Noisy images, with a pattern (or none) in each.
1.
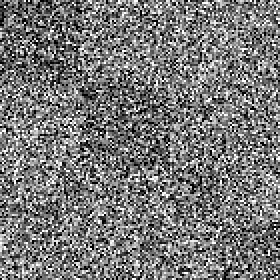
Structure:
blocks along the diagonal
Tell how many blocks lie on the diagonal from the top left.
4
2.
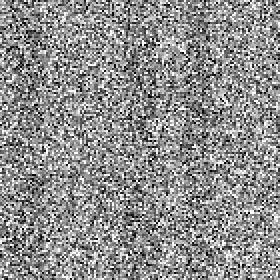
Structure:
bands of columns
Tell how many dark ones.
3
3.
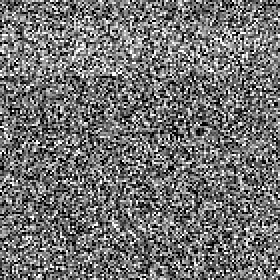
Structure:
one band of rows
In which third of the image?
top
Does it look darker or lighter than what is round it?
lighter
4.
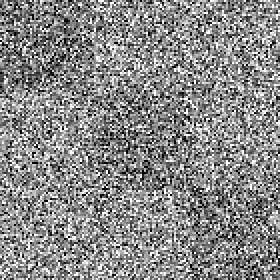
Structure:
blocks along the diagonal
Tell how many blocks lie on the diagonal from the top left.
3
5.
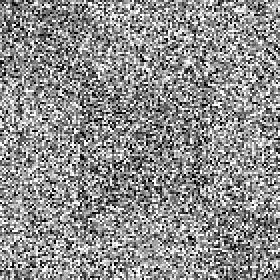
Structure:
blocks along the diagonal
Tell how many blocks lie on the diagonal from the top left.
3
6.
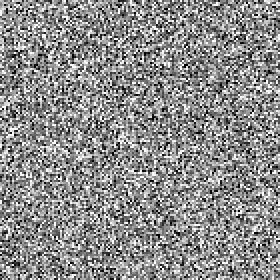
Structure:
only noise
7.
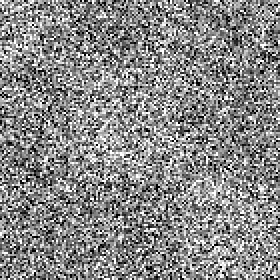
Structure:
blocks along the diagonal
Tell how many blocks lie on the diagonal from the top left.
3
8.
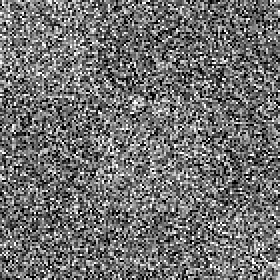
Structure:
blocks along the diagonal
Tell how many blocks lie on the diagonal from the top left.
3
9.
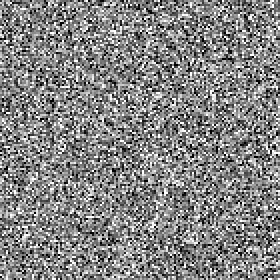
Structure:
only noise
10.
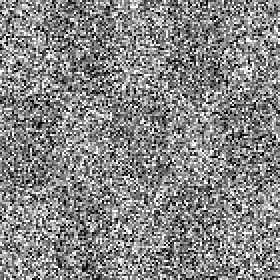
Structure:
a checkerboard
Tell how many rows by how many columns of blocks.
3 by 5
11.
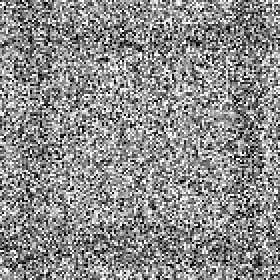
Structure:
bands of rows crossing bands of columns
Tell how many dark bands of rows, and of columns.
2 and 2
